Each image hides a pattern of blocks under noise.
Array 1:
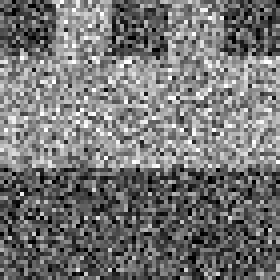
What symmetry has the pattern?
left and right mirror each other
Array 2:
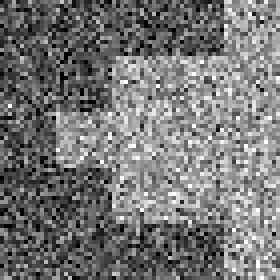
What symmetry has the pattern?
top and bottom mirror each other
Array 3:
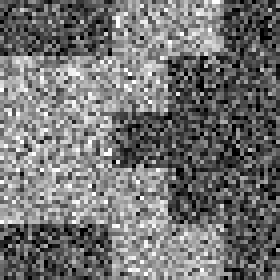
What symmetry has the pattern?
top and bottom mirror each other
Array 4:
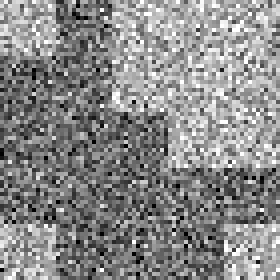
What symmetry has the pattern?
mirrored about the diagonal from the bottom left
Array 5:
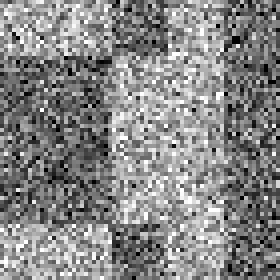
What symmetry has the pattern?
top and bottom mirror each other
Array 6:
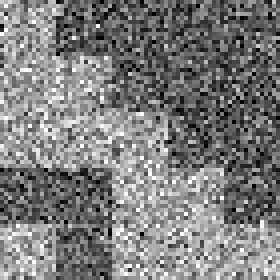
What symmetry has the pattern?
mirrored about the diagonal from the bottom left
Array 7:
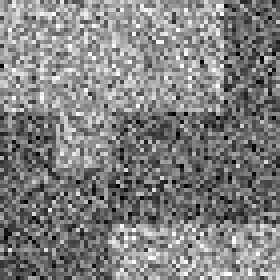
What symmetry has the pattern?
no symmetry
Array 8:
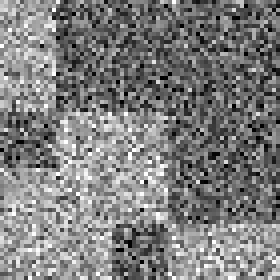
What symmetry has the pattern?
mirrored about the diagonal from the bottom left
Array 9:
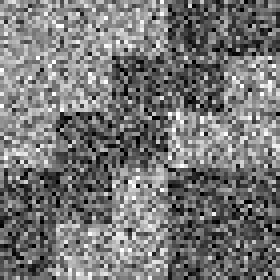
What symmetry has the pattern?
mirrored about the diagonal from the top left
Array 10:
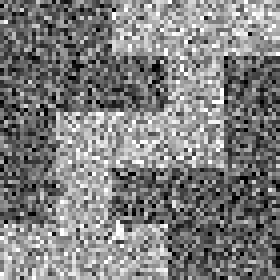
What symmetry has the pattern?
the same after a half turn
